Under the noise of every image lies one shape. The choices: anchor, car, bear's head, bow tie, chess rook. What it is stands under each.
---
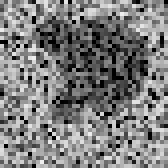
dark bear's head
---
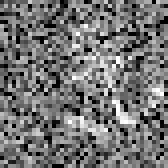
light anchor
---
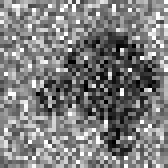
dark bear's head
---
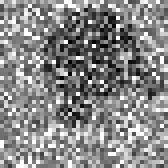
dark bear's head
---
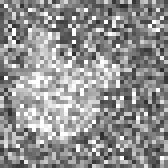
light bear's head
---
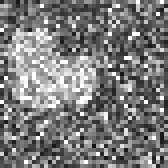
light car
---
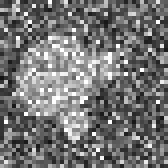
light bear's head
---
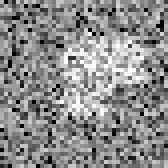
light car
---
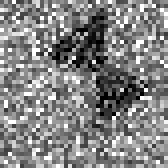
dark bow tie
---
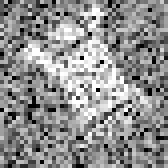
light chess rook
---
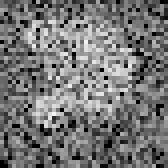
light bear's head
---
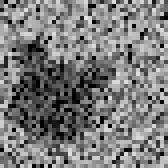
dark bear's head
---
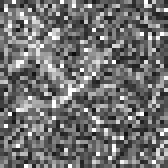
light anchor
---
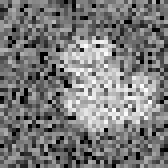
light car
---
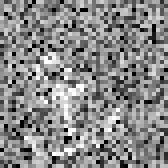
light anchor
